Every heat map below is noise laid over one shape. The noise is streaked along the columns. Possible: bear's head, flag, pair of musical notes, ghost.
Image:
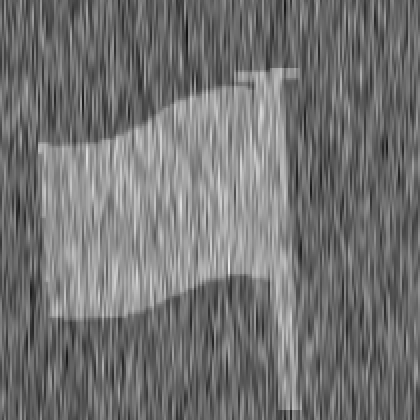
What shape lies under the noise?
flag
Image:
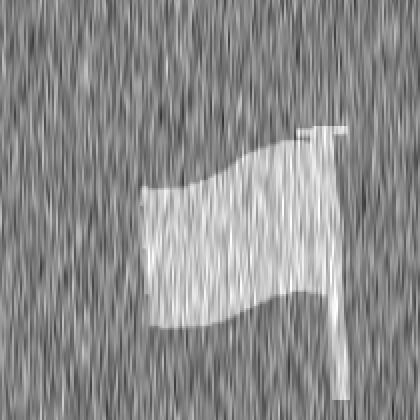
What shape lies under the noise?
flag
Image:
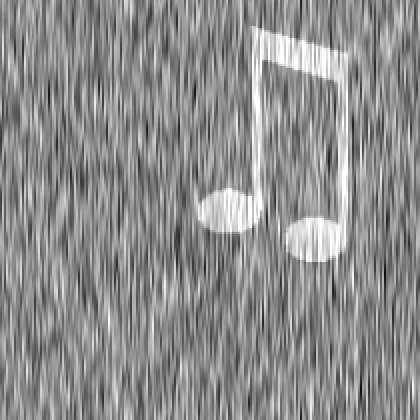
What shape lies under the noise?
pair of musical notes
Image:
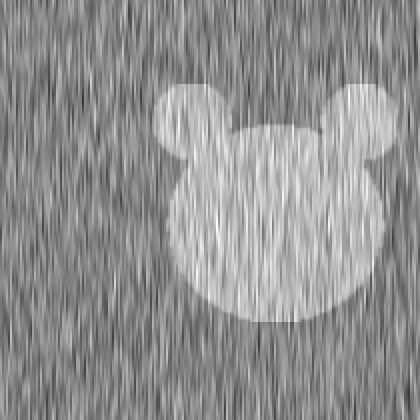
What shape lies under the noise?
bear's head
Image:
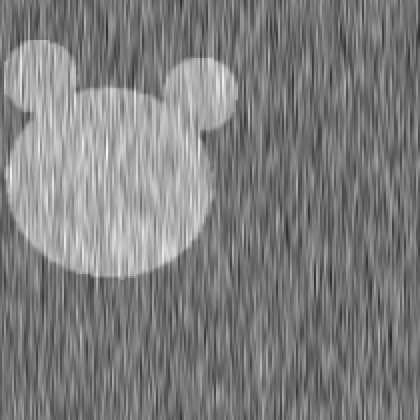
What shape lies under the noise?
bear's head
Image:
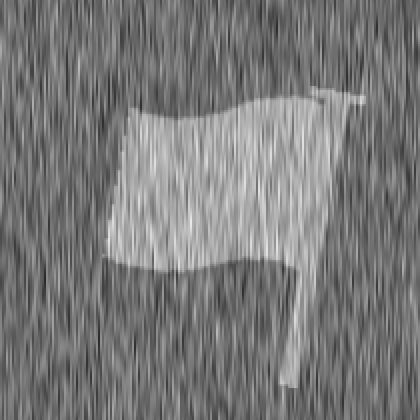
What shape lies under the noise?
flag
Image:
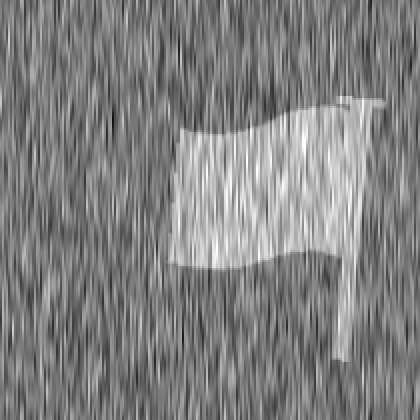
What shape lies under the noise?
flag
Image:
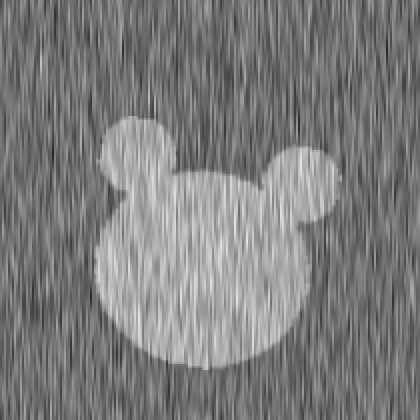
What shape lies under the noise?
bear's head
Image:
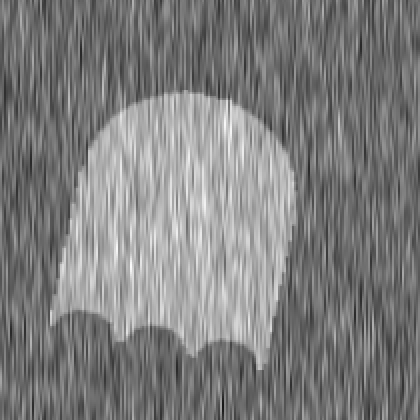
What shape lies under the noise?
ghost
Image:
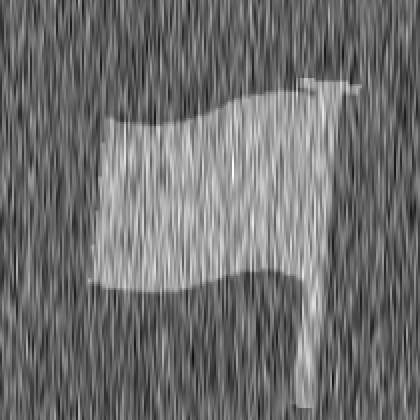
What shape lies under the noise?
flag
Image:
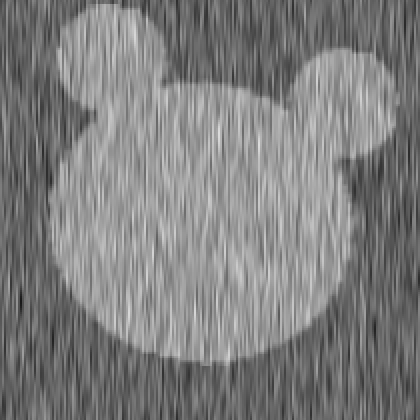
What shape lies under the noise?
bear's head
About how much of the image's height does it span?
nearly all
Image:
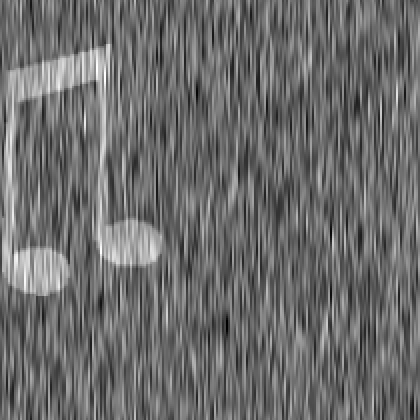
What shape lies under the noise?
pair of musical notes
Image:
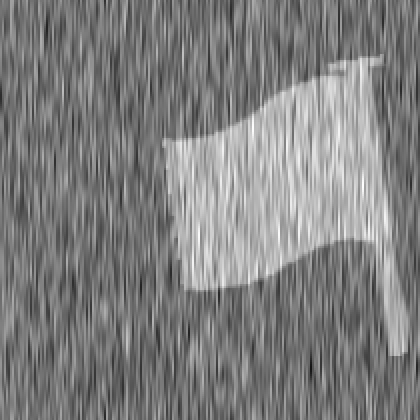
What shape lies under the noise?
flag
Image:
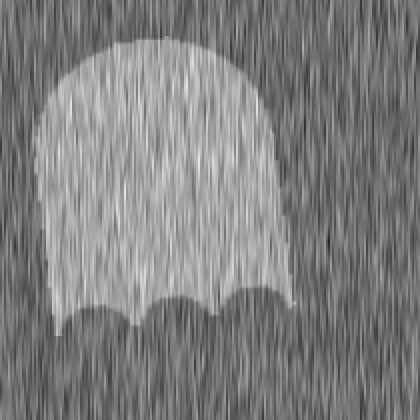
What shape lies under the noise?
ghost
